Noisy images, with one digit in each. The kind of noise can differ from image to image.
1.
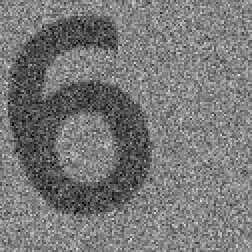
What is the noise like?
independent entries
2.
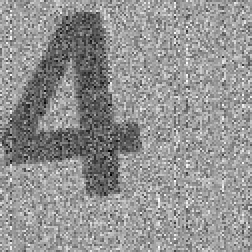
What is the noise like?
columns of uneven size
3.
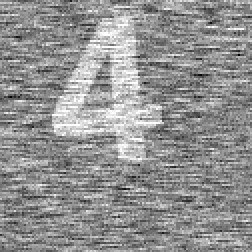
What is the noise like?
streaked along the rows
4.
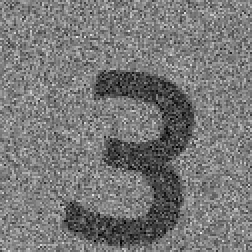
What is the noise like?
independent entries
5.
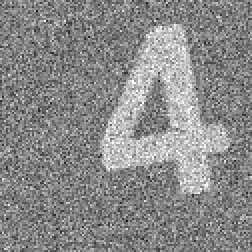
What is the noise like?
independent entries
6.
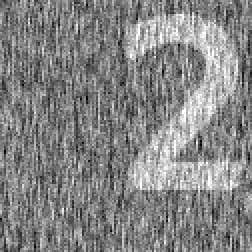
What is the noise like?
streaked along the columns
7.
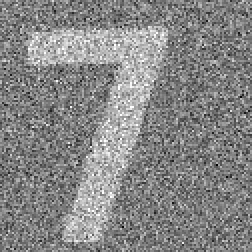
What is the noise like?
independent entries
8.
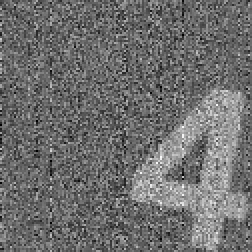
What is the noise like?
columns of uneven size
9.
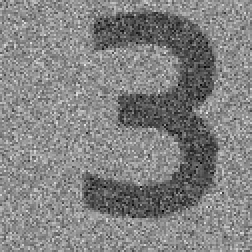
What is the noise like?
independent entries
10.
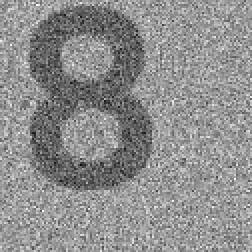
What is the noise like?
low rank plus noise
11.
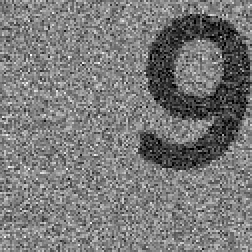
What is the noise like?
low rank plus noise
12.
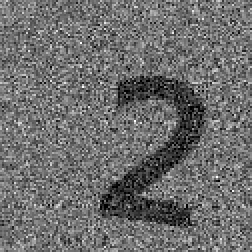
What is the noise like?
low rank plus noise
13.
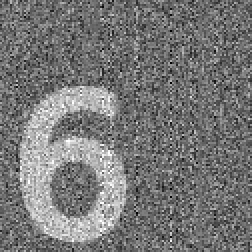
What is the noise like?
columns of uneven size
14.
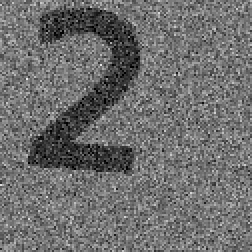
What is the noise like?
independent entries
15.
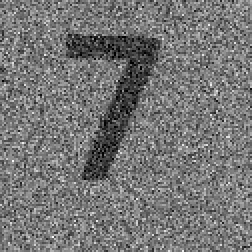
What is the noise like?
independent entries
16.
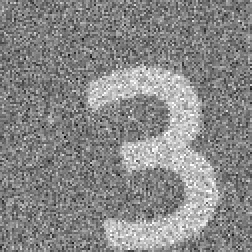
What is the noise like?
independent entries
